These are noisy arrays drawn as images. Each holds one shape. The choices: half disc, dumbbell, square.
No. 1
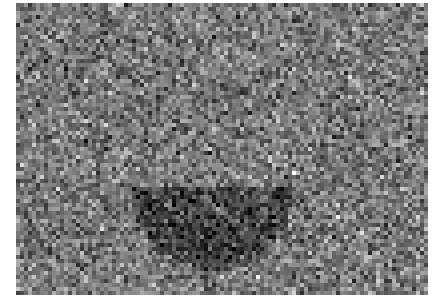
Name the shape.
half disc
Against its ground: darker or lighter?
darker
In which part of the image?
bottom middle
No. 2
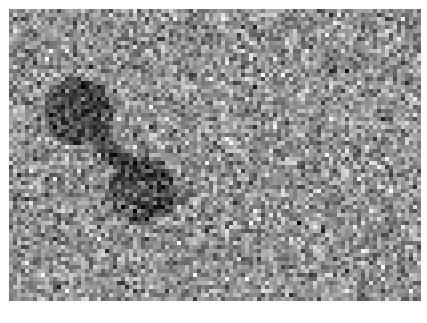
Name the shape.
dumbbell
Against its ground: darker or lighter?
darker
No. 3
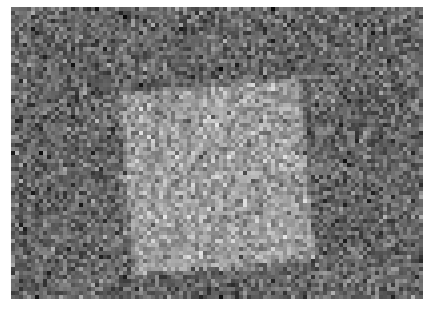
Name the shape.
square
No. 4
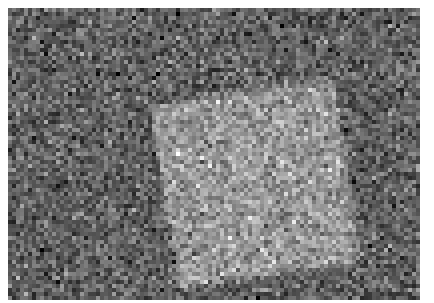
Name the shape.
square
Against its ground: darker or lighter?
lighter
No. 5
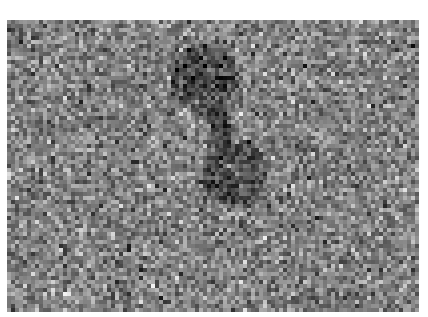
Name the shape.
dumbbell
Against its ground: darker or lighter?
darker
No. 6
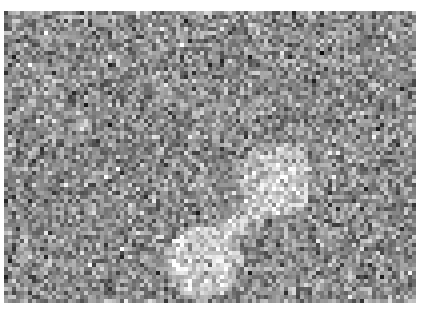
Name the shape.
dumbbell
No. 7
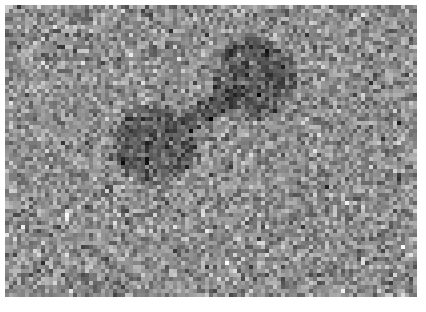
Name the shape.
dumbbell
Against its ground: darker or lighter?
darker
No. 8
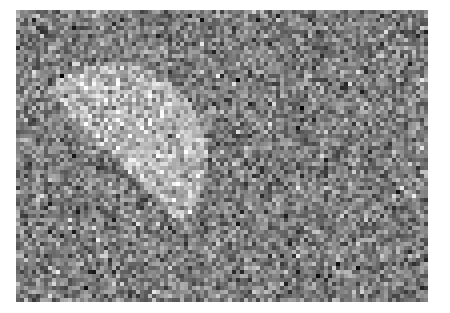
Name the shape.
half disc
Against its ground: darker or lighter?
lighter
